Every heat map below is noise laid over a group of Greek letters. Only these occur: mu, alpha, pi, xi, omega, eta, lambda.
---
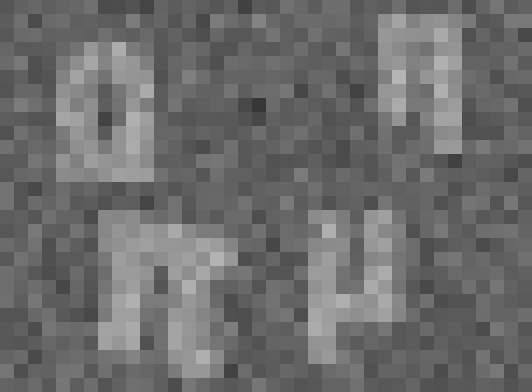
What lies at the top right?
eta
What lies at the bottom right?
mu
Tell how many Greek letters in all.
4
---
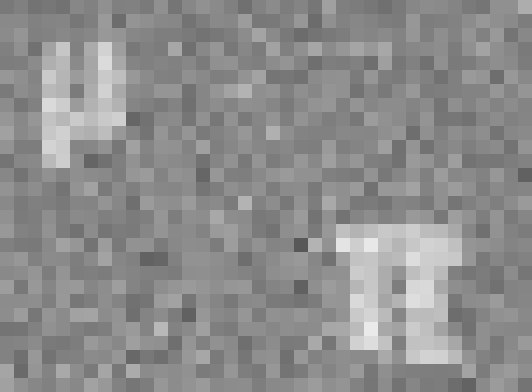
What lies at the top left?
mu
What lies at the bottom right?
pi
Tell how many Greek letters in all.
2
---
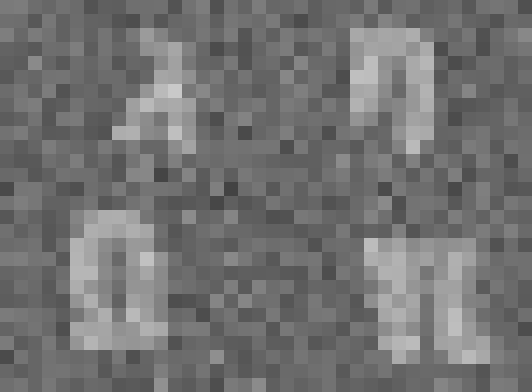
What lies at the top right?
eta
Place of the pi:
bottom right
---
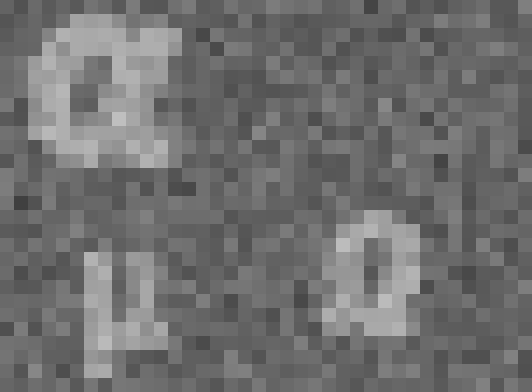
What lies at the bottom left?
mu
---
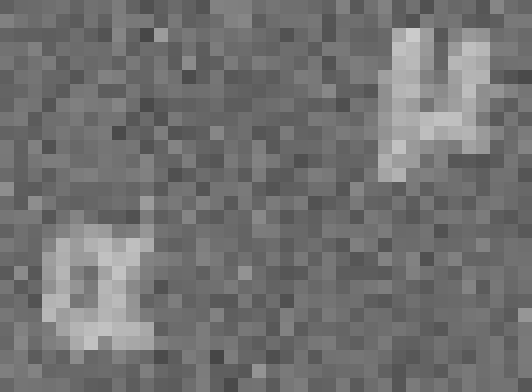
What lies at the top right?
mu
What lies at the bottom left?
alpha
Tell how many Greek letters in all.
2
